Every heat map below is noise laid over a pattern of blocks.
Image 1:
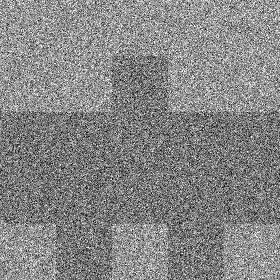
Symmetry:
left and right mirror each other
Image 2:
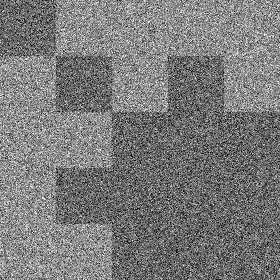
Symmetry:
mirrored about the diagonal from the top left
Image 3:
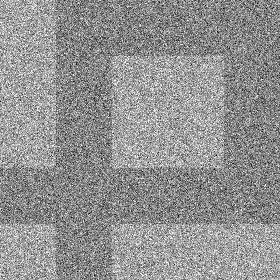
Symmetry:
mirrored about the diagonal from the bottom left
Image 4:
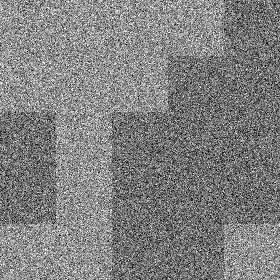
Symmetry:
no symmetry
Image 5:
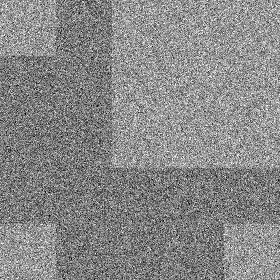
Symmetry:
mirrored about the diagonal from the bottom left
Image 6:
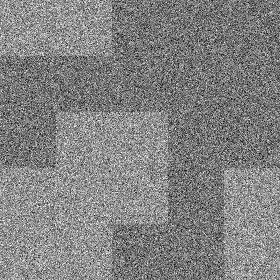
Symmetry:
mirrored about the diagonal from the bottom left
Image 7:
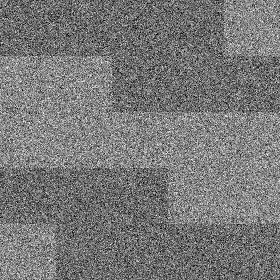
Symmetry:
the same after a half turn
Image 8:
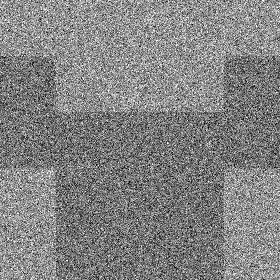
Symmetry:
left and right mirror each other
